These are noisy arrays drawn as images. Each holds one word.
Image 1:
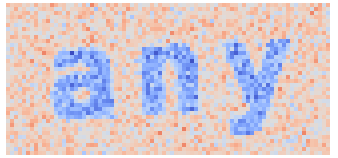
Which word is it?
any
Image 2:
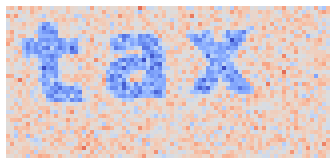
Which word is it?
tax
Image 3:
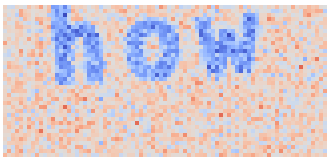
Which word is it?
how
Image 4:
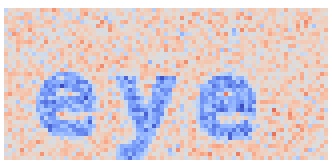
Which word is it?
eye
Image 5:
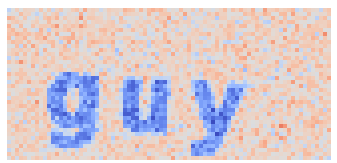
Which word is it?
guy
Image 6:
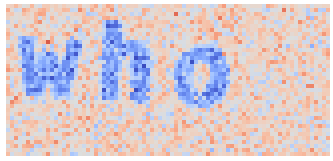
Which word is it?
who
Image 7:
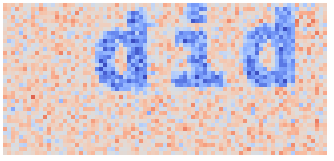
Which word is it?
did
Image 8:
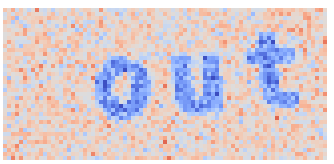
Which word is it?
out
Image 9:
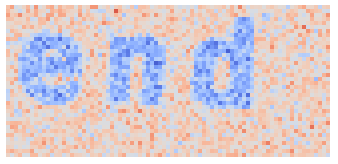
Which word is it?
end
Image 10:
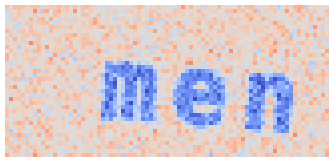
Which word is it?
men
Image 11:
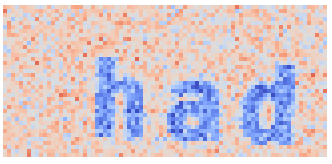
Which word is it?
had
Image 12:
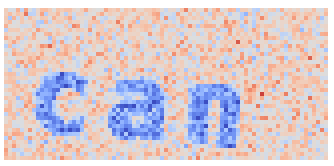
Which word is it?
can
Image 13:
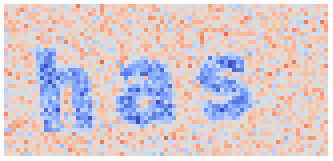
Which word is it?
has
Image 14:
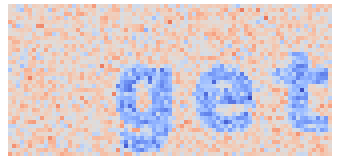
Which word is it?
get
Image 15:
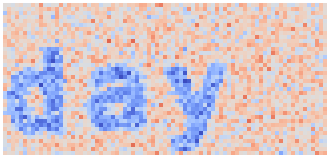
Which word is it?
day
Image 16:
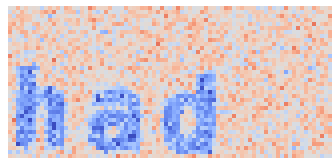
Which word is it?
had
